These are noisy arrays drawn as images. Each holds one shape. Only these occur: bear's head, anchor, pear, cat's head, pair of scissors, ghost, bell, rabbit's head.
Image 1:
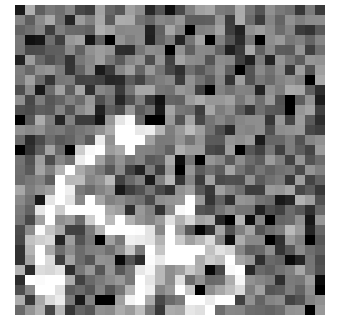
anchor
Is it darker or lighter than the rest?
lighter
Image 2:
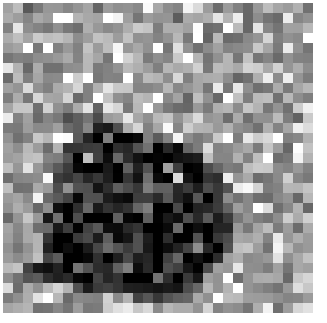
ghost
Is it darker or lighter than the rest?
darker
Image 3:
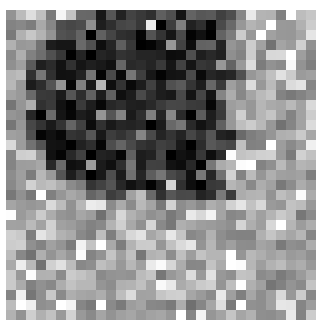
ghost
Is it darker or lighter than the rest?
darker
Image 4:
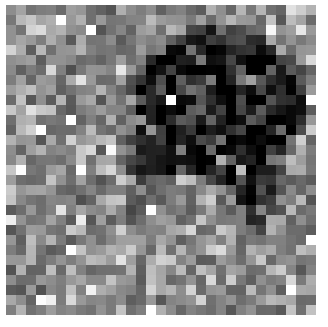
cat's head
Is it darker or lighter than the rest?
darker
